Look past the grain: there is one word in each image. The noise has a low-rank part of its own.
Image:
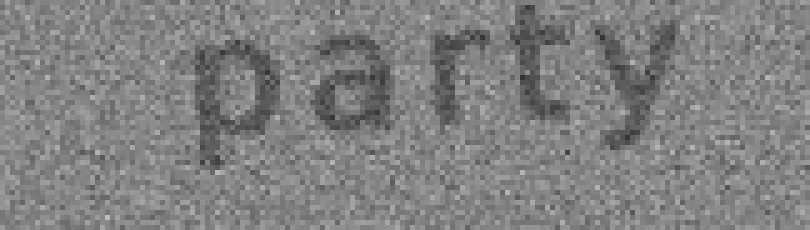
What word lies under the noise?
party
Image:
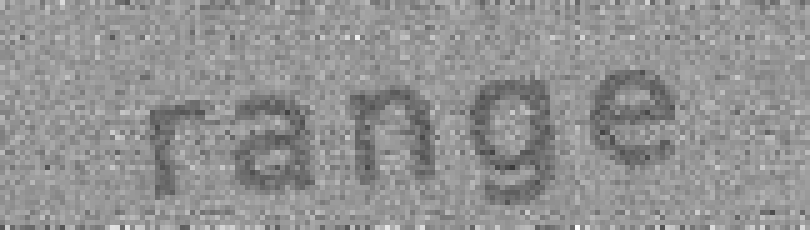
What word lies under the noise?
range
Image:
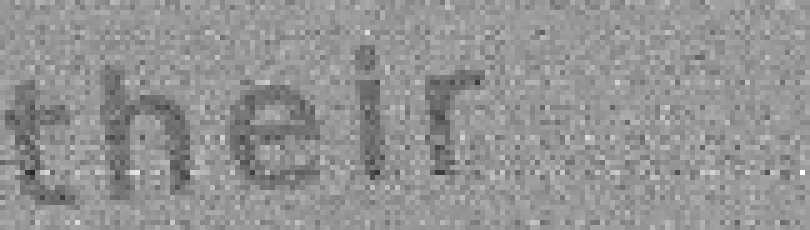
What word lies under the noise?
their
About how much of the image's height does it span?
two thirds
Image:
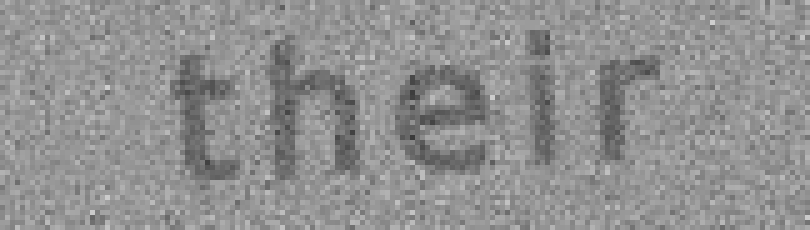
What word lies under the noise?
their
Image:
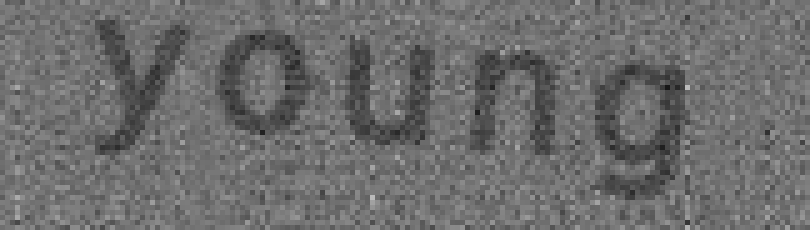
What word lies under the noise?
young
